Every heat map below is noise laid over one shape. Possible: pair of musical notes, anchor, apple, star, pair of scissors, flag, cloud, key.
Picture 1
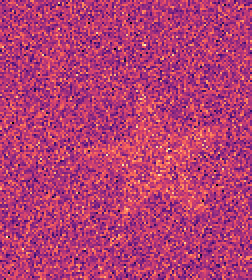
star
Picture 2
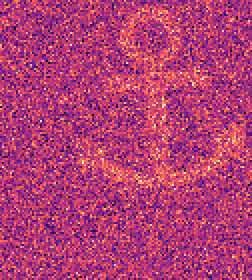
anchor
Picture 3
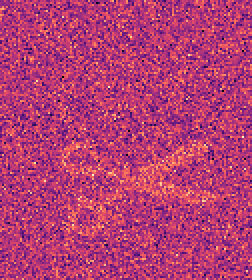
pair of scissors
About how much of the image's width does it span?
two thirds
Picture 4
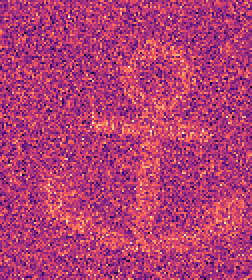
anchor
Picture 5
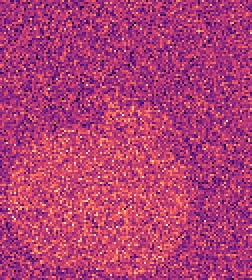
apple
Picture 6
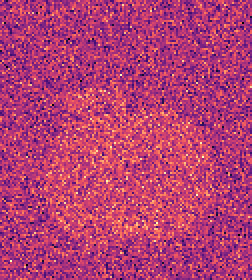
apple
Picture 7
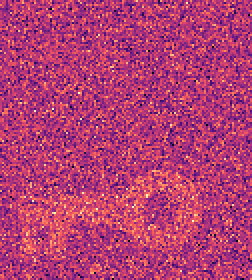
key
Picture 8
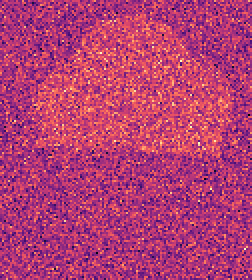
cloud
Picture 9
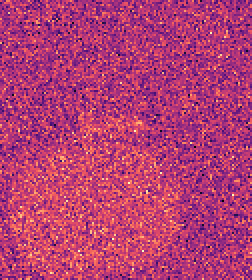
apple
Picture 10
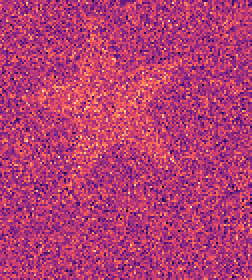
star
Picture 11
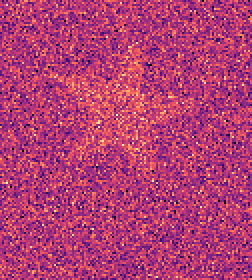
star
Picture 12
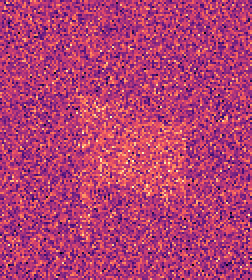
flag
